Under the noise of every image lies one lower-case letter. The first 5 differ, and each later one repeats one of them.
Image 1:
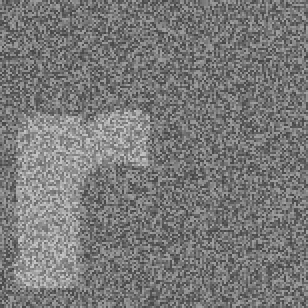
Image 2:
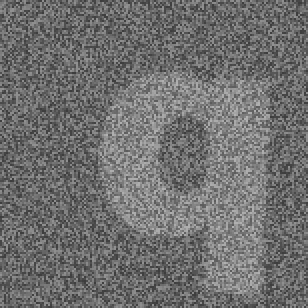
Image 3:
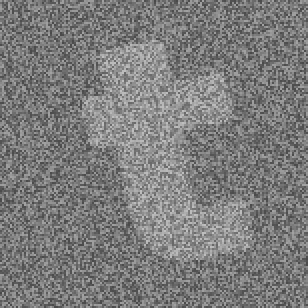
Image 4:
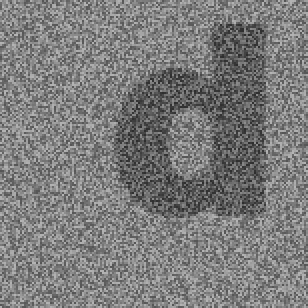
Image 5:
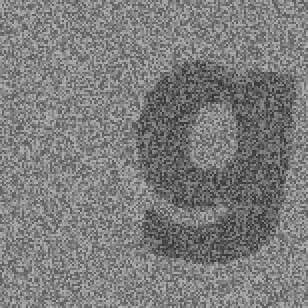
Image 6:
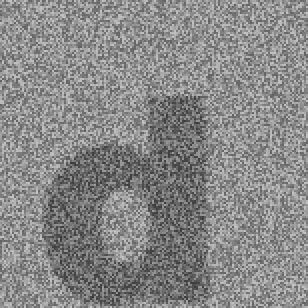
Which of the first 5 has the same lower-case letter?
4
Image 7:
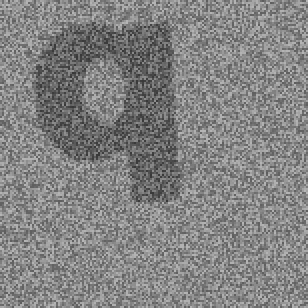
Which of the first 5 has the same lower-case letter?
2
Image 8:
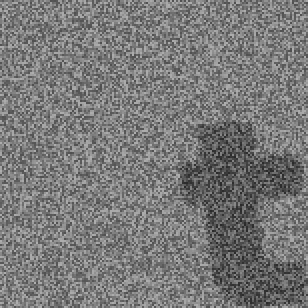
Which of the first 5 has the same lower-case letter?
3
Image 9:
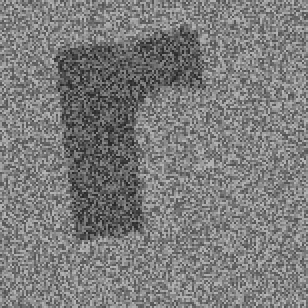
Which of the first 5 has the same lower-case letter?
1
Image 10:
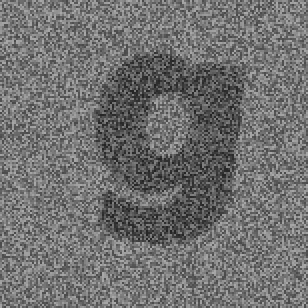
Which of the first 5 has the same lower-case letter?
5
